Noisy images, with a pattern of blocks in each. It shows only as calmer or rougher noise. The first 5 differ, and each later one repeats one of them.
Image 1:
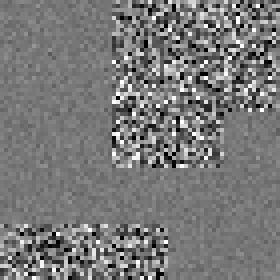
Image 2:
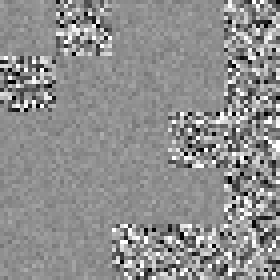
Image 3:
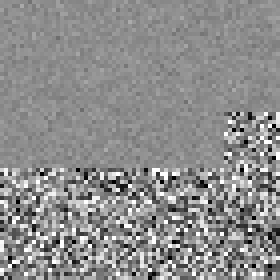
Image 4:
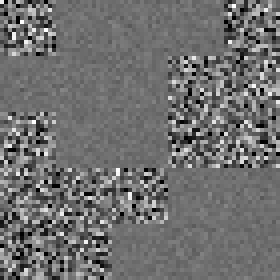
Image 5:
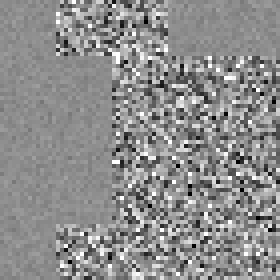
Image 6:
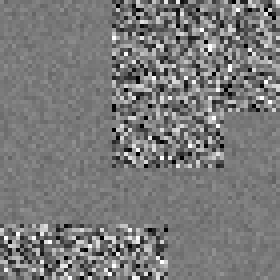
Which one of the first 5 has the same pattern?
1
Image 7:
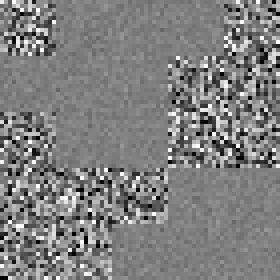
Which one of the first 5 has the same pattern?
4
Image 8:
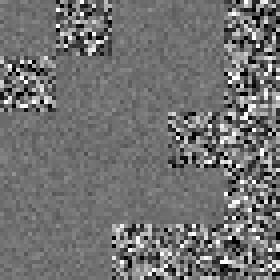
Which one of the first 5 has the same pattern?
2
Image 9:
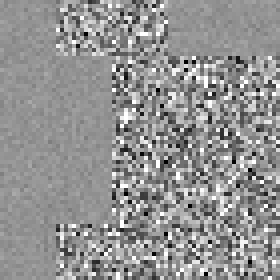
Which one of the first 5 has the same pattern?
5
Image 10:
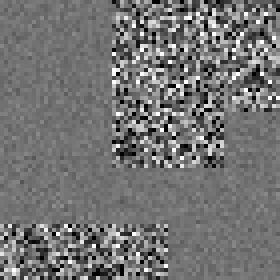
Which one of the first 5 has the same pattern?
1
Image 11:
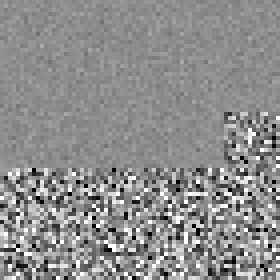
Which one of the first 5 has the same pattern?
3
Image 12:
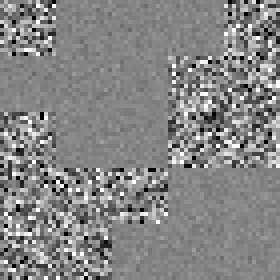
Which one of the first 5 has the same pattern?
4
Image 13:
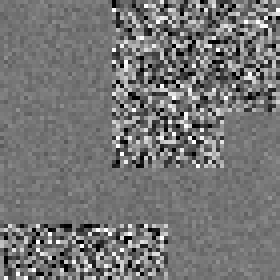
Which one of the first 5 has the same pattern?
1
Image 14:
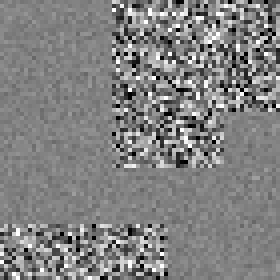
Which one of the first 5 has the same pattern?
1
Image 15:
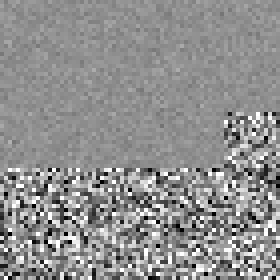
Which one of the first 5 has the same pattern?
3
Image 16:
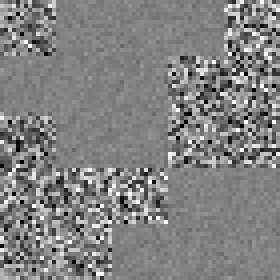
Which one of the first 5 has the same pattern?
4
